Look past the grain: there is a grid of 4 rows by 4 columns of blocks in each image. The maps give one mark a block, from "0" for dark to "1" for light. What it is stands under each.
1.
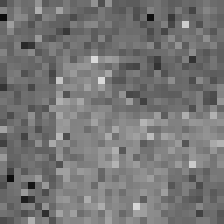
0 0 0 0
0 1 0 0
0 1 1 1
0 1 1 0
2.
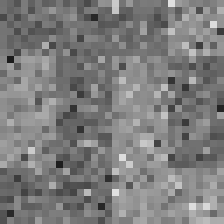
0 0 0 1
1 0 1 0
1 0 1 0
0 0 1 1
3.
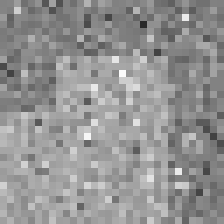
0 0 0 0
0 1 1 0
1 1 1 0
1 1 1 0
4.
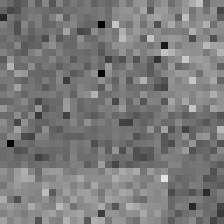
0 0 1 1
0 0 0 1
0 0 0 0
1 1 1 0
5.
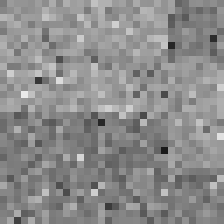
1 1 1 0
1 1 1 1
0 0 0 1
0 0 0 0
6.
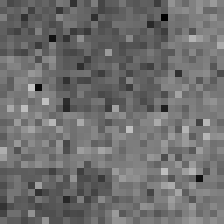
0 0 0 1
1 0 0 1
1 1 1 1
0 0 1 1
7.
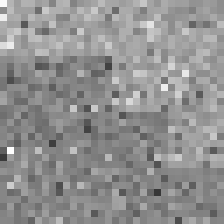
1 1 1 1
0 0 1 1
0 0 0 1
0 0 0 0
